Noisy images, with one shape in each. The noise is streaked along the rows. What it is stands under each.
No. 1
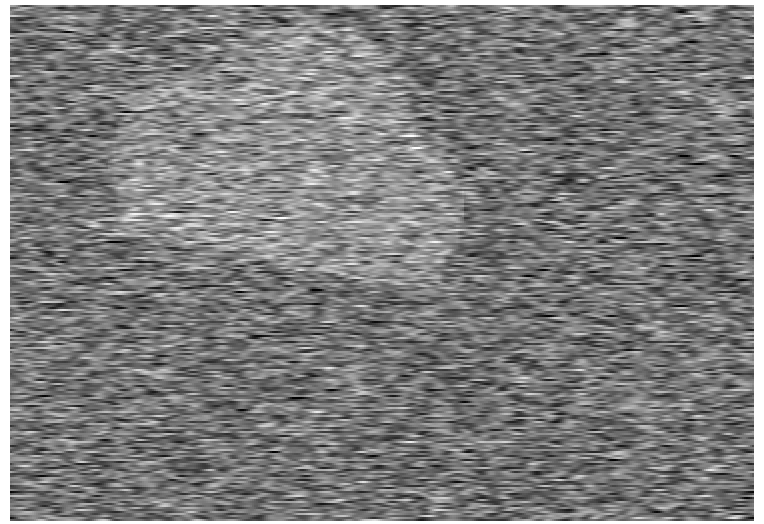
cloud
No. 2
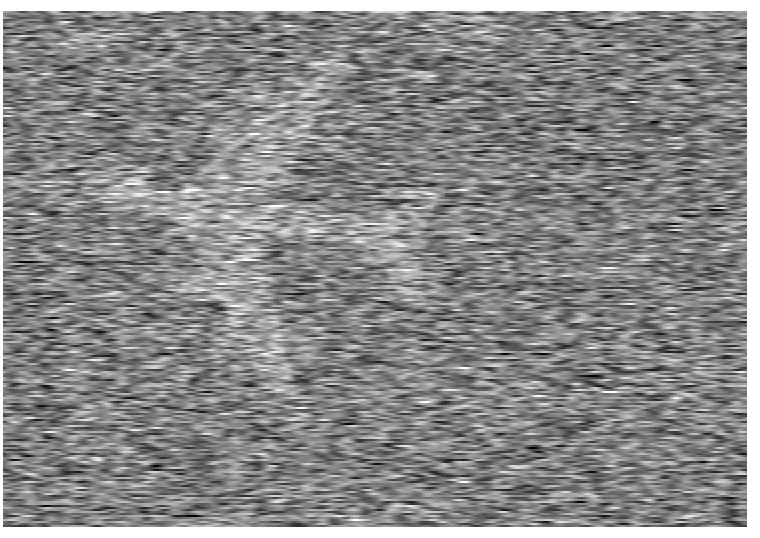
airplane
